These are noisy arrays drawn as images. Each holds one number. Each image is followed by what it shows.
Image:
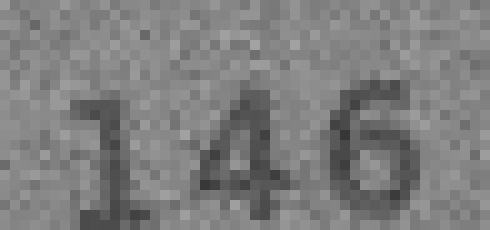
146
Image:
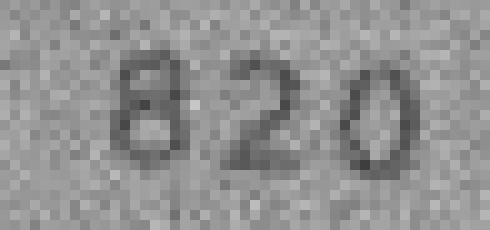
820
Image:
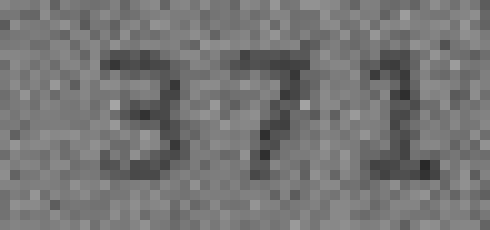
371
